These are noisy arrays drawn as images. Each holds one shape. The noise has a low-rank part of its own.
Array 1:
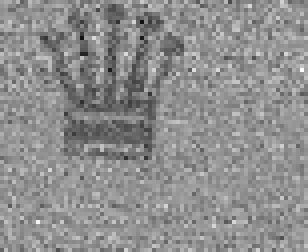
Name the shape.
chess queen
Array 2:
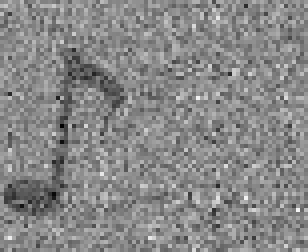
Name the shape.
musical note
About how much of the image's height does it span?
two thirds
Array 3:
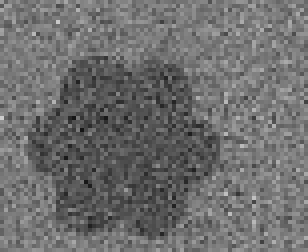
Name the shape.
flower
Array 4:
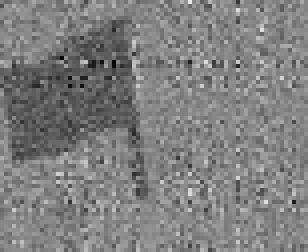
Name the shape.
flag
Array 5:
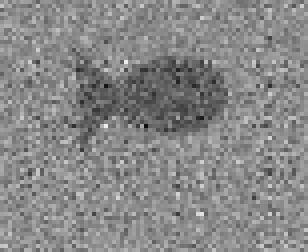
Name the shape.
fish
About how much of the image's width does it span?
half
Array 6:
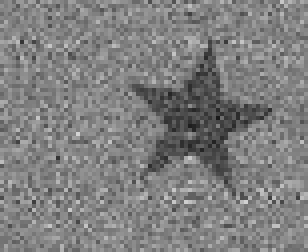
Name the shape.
star
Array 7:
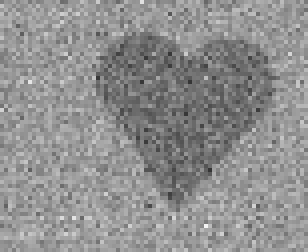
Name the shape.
heart
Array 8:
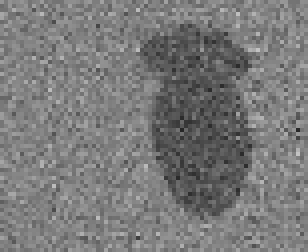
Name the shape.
footprint
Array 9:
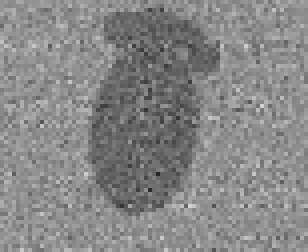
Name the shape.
footprint
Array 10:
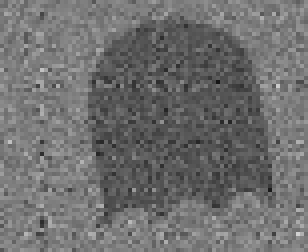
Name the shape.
ghost
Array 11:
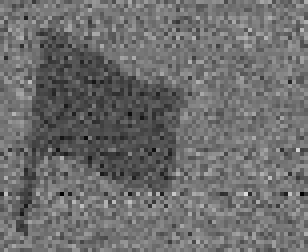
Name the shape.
flag
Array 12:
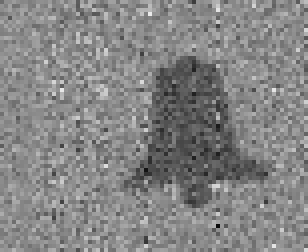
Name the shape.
bell
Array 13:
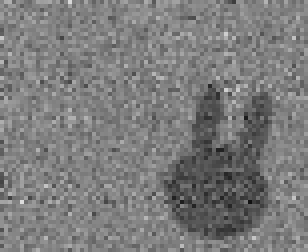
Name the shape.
rabbit's head
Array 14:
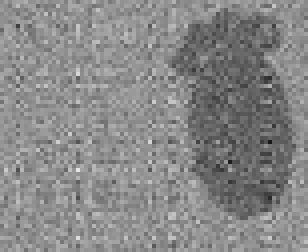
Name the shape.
footprint
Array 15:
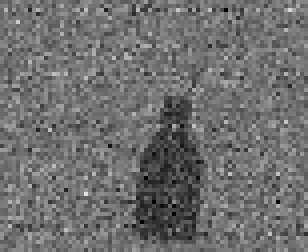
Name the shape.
bottle
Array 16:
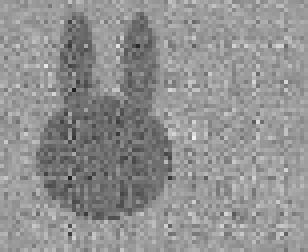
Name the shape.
rabbit's head
